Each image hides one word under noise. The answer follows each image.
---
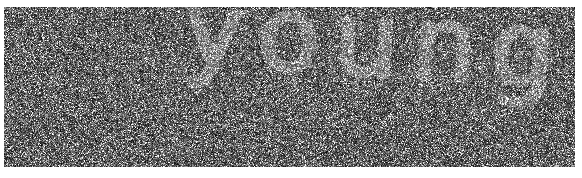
young
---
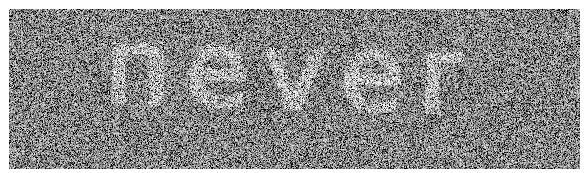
never
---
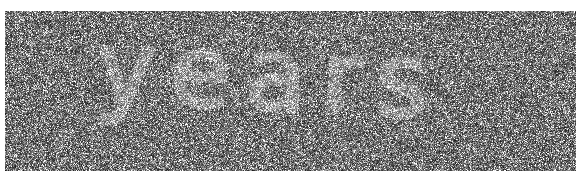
years
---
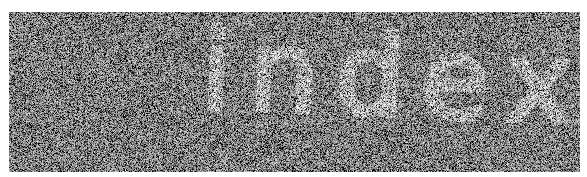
index
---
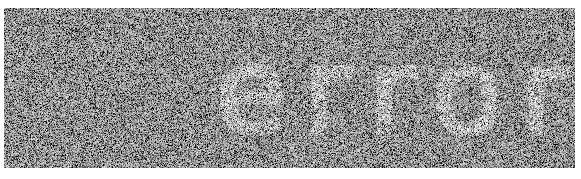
error
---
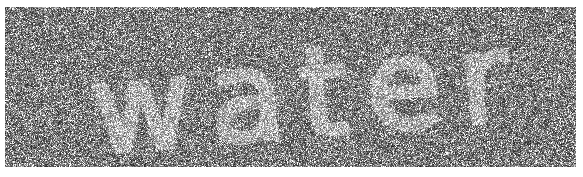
water
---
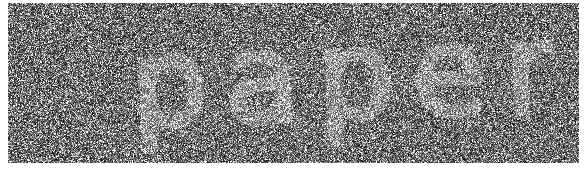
paper
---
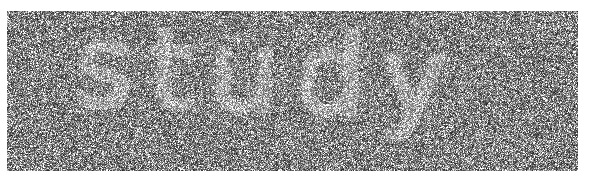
study
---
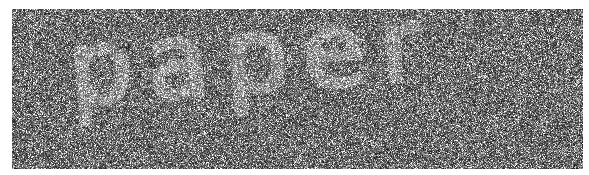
paper
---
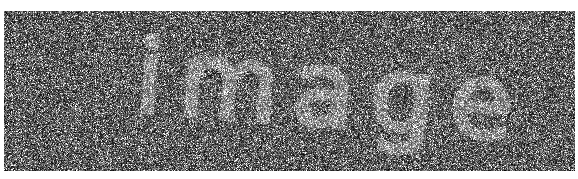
image
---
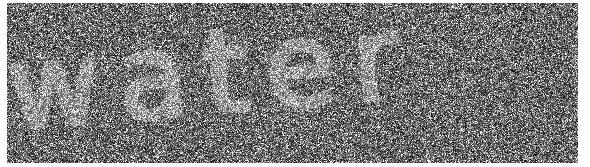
water
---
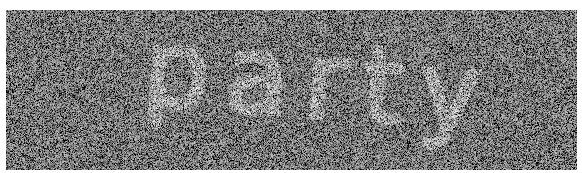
party
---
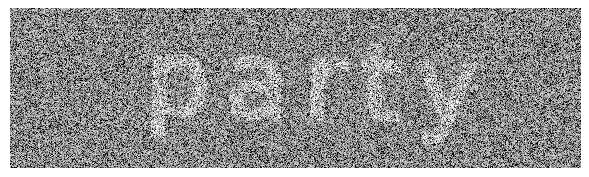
party
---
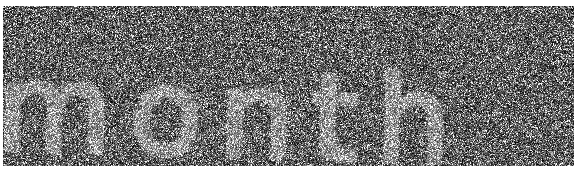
month
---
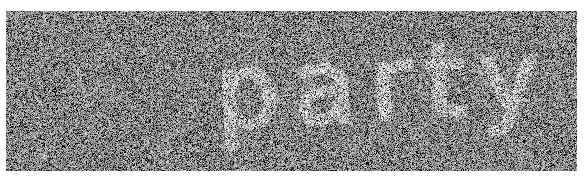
party
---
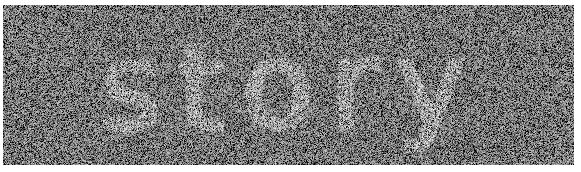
story
